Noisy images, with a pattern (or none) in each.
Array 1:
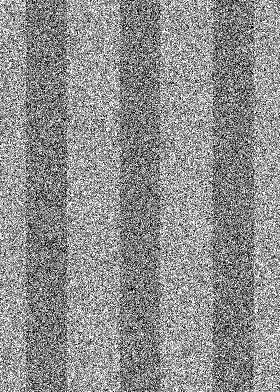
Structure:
vertical stripes
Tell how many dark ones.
3
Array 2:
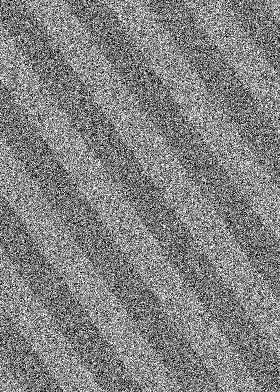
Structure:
diagonal stripes
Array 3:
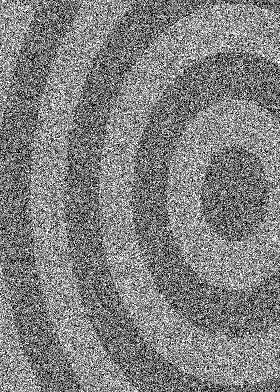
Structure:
rings round one point
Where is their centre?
middle right
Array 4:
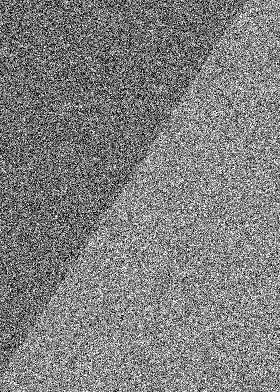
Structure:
a sharp edge
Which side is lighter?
bottom right
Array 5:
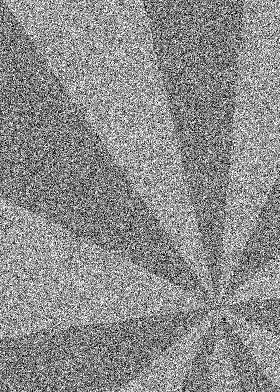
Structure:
spokes from one point
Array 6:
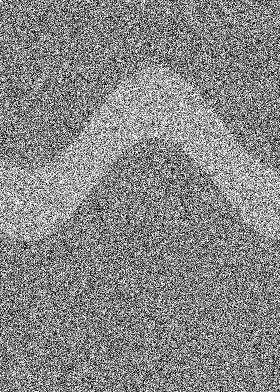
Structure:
a wavy band
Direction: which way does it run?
left to right
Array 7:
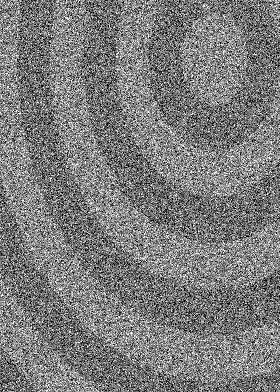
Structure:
rings round one point
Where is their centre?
top right
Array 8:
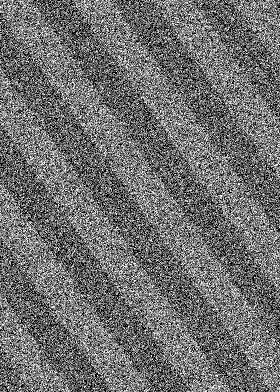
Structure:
diagonal stripes
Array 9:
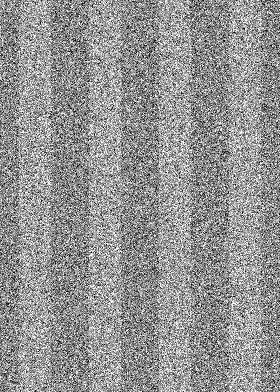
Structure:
vertical stripes
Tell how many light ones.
4
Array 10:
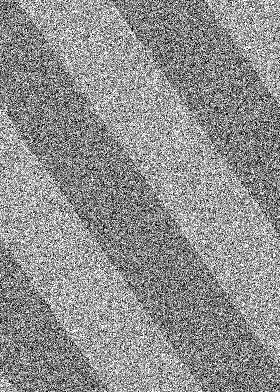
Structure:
diagonal stripes
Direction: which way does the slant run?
top left to bottom right
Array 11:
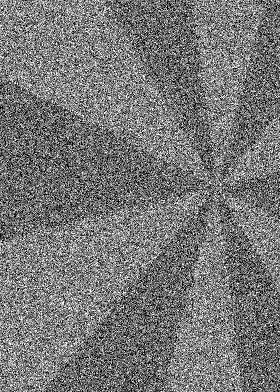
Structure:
spokes from one point
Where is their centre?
middle right
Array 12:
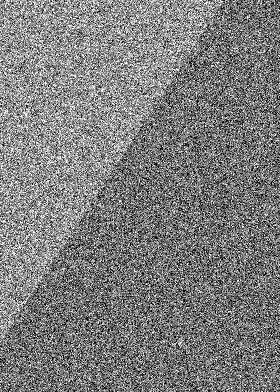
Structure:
a sharp edge
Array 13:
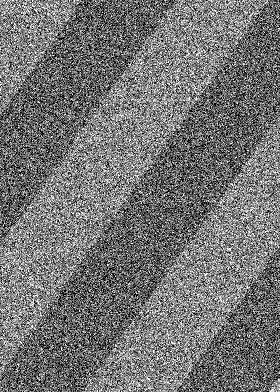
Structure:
diagonal stripes
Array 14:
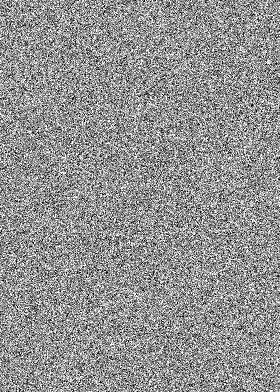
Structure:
only noise
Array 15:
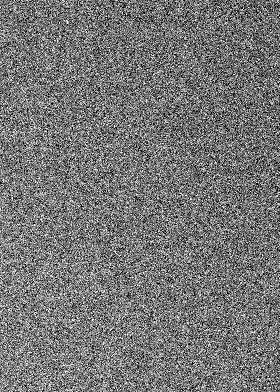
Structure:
a smooth slope
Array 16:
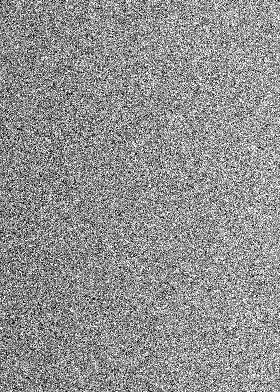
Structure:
a smooth slope
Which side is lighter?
right
